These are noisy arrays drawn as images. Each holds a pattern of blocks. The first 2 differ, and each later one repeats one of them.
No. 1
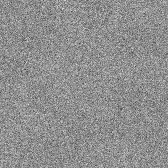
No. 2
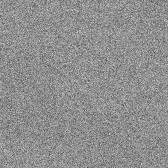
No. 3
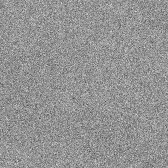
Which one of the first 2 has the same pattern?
2
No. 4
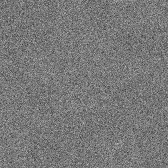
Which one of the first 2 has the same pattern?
1
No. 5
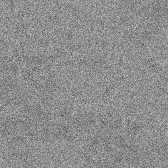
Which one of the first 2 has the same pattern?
2
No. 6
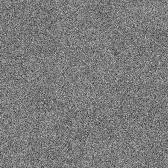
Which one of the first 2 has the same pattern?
1
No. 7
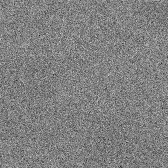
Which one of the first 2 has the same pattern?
2
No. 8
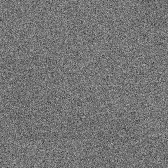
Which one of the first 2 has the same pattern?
2
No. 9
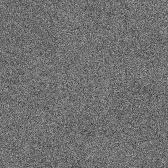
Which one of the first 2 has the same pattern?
1
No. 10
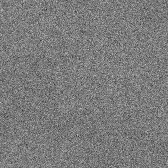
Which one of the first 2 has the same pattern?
2
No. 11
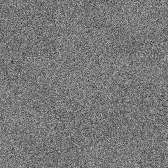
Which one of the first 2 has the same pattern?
1
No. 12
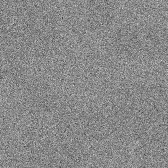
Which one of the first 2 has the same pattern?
1
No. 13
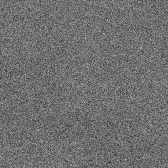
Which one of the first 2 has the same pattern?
2
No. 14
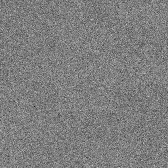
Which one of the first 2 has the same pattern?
1
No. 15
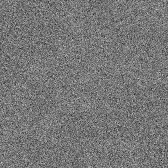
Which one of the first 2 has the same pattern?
1
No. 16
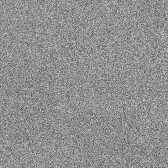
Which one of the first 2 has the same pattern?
2
